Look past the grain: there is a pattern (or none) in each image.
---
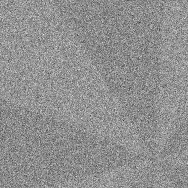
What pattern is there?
spokes from one point
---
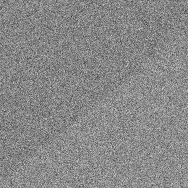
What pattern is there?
a sharp edge
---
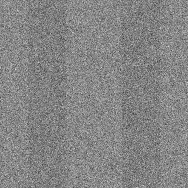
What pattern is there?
vertical stripes
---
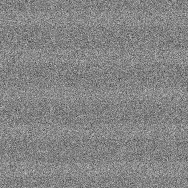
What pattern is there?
horizontal stripes
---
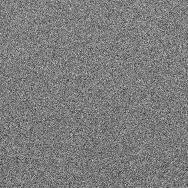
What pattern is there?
a smooth slope
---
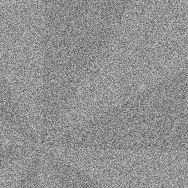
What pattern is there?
spokes from one point
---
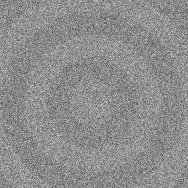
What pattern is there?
rings round one point
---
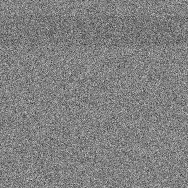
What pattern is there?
one horizontal stripe
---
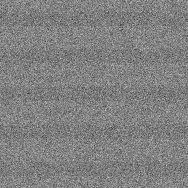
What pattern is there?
horizontal stripes
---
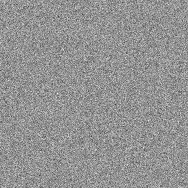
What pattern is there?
only noise
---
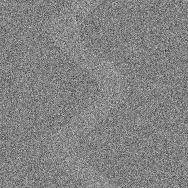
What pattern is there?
a wavy band
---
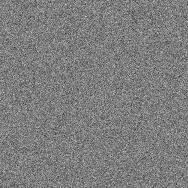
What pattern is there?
only noise
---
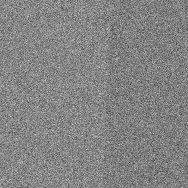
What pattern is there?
a sharp edge
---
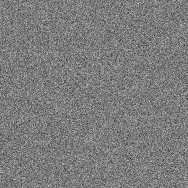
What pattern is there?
only noise
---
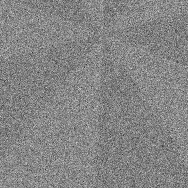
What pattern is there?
spokes from one point
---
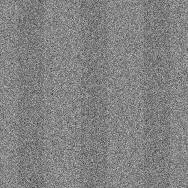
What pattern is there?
vertical stripes
